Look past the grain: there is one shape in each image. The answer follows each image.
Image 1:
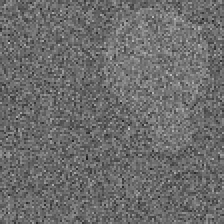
light bulb
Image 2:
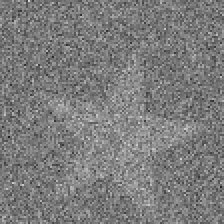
star
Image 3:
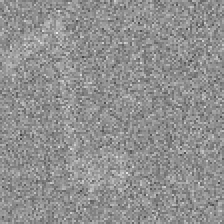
musical note
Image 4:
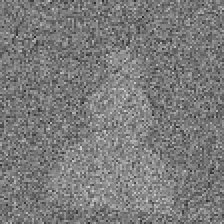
chess pawn
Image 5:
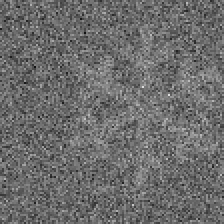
snowflake
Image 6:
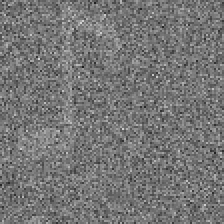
musical note
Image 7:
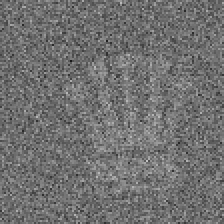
chess queen
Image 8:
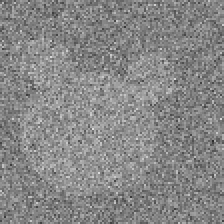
bear's head
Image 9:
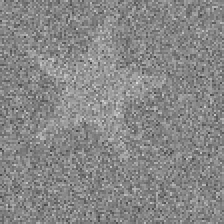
star
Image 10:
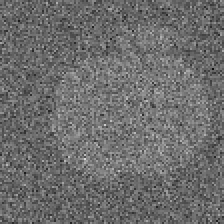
apple
